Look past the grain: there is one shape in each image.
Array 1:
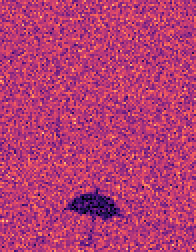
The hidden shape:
umbrella
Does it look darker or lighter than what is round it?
darker
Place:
bottom middle
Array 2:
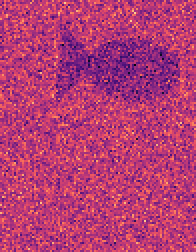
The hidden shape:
fish
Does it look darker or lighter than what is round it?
darker
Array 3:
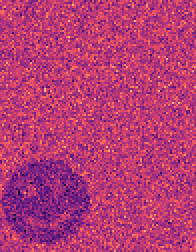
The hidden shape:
smiling face
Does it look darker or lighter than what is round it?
darker
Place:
bottom left
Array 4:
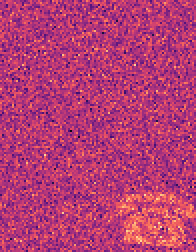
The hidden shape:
telephone
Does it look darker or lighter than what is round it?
lighter
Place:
bottom right
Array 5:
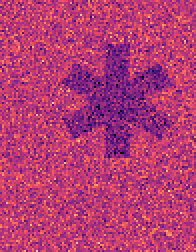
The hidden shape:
asterisk
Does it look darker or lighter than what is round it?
darker
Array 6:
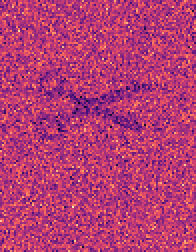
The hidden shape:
pair of scissors
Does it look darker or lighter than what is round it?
darker
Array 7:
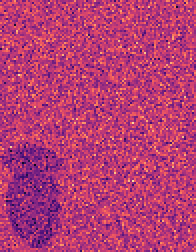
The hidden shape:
footprint
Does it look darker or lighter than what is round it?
darker
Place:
bottom left
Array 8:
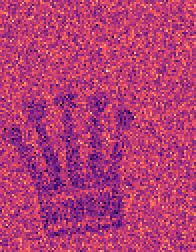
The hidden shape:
chess queen
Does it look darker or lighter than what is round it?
darker
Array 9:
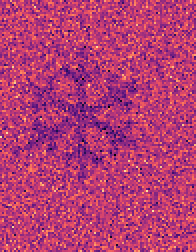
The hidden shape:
snowflake
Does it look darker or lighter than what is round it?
darker
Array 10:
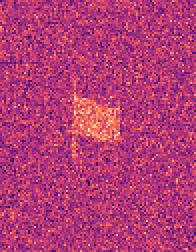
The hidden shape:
flag
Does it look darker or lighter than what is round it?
lighter
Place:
centre
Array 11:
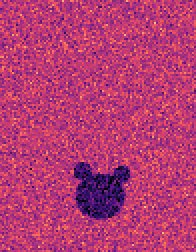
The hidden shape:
bear's head
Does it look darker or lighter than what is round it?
darker
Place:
bottom middle
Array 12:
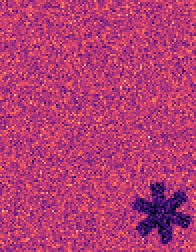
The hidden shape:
asterisk
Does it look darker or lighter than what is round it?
darker
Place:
bottom right
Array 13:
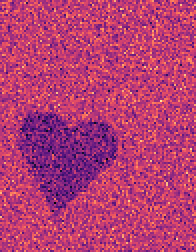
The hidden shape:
heart
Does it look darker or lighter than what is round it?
darker
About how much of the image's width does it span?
half
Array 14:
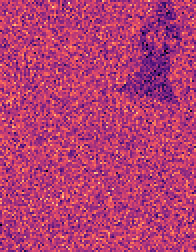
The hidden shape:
chess bishop
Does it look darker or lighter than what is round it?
darker
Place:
top right
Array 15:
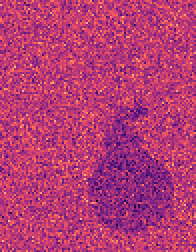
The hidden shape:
pear
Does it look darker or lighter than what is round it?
darker
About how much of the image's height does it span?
half
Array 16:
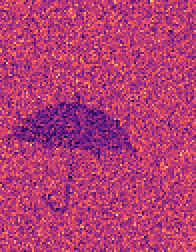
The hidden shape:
umbrella
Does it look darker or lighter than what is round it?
darker
